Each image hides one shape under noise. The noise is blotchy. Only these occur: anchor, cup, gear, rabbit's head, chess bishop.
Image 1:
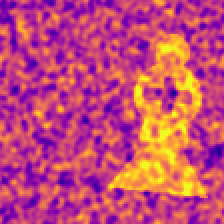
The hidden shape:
chess bishop
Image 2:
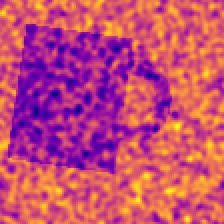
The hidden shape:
cup
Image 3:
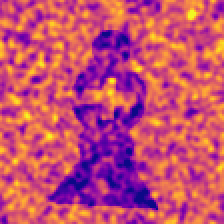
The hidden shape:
chess bishop
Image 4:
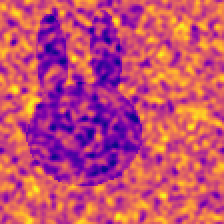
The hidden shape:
rabbit's head
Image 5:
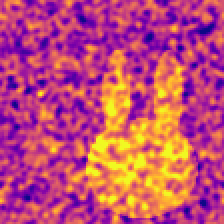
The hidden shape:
rabbit's head
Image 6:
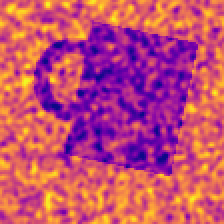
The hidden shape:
cup
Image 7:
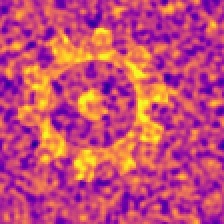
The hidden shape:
gear
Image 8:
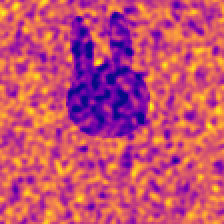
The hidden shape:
rabbit's head
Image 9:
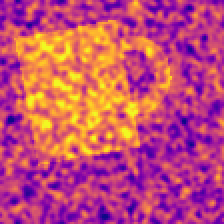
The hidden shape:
cup
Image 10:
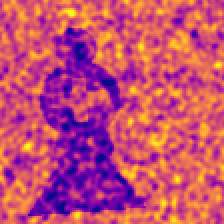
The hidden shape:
chess bishop
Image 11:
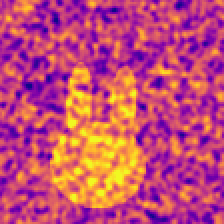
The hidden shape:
rabbit's head
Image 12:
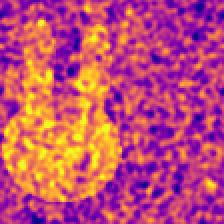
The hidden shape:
rabbit's head
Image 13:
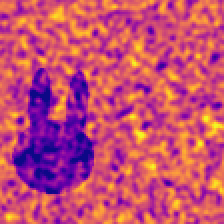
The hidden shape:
rabbit's head
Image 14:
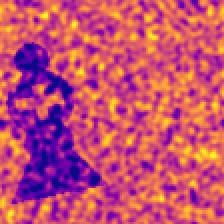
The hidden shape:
chess bishop
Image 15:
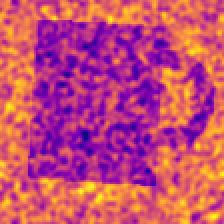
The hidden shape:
cup
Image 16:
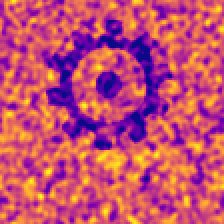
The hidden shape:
gear
